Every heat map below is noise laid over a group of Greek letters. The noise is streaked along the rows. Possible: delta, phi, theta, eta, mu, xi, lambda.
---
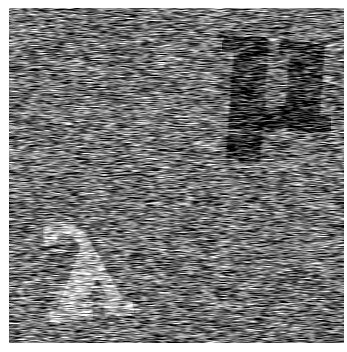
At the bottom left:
lambda
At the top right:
mu
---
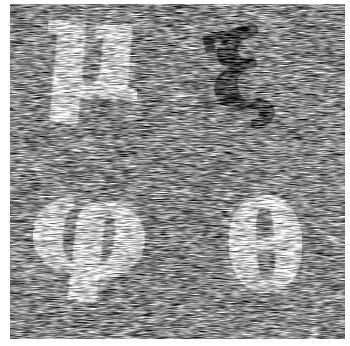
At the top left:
mu
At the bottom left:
phi
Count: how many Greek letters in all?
4
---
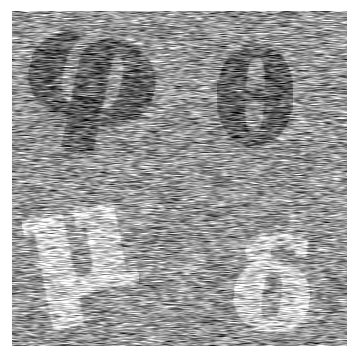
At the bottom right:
delta
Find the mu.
bottom left
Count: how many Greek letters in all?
4
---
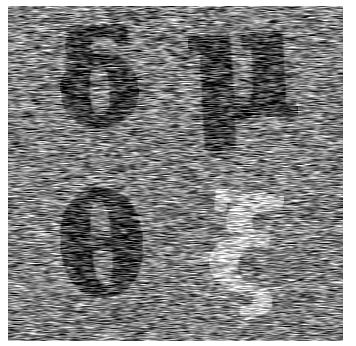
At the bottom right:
xi
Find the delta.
top left
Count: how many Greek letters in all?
4
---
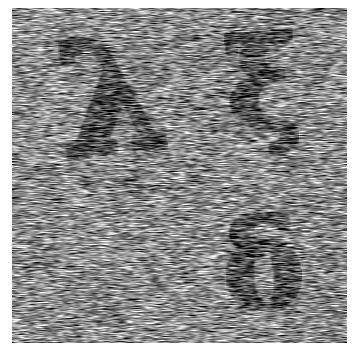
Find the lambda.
top left
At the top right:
xi
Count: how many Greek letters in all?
3
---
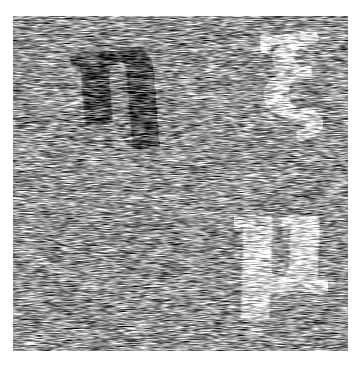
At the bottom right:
mu
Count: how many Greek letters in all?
3
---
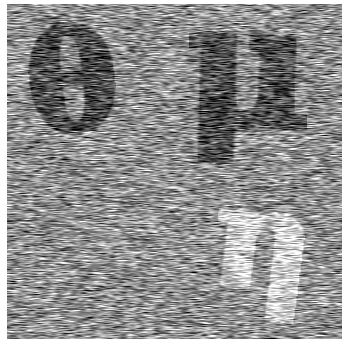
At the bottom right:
eta
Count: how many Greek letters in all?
3
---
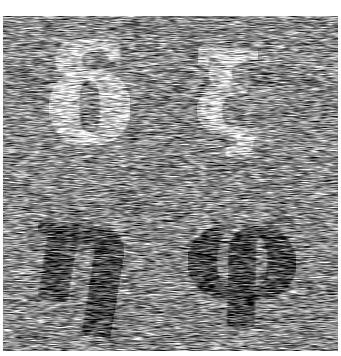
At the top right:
xi
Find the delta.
top left
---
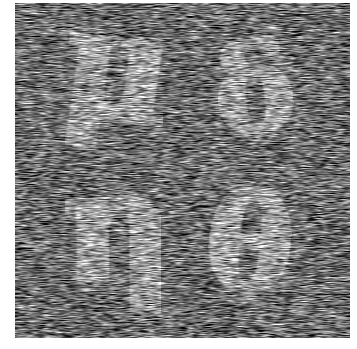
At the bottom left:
eta
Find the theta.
bottom right
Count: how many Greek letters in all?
4
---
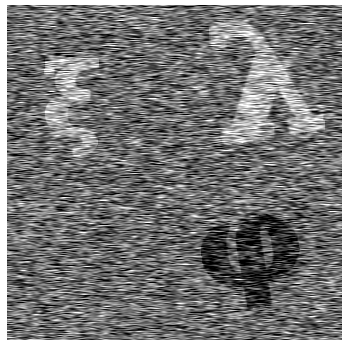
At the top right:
lambda
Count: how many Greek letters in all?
3
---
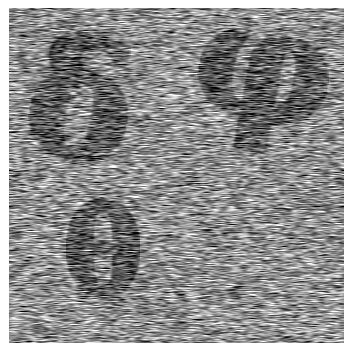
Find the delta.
top left
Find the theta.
bottom left
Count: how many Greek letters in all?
3
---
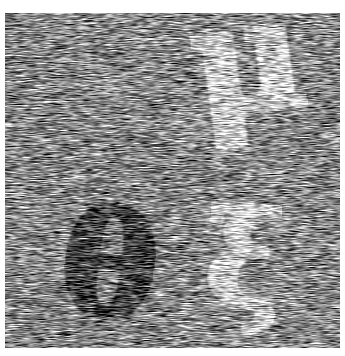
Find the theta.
bottom left
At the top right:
mu
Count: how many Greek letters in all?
3
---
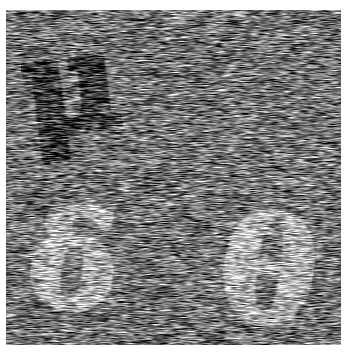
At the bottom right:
theta
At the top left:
mu
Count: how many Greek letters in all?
3
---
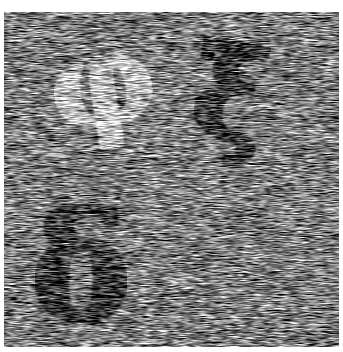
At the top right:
xi
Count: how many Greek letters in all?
3
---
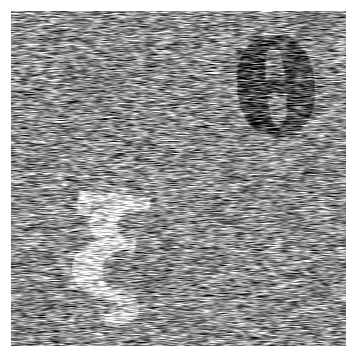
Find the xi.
bottom left
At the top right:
theta
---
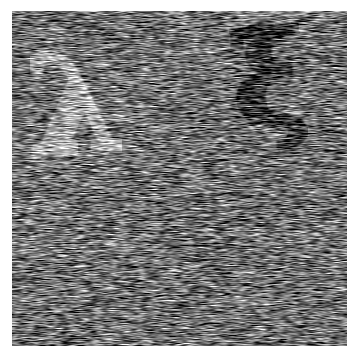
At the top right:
xi
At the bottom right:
nothing
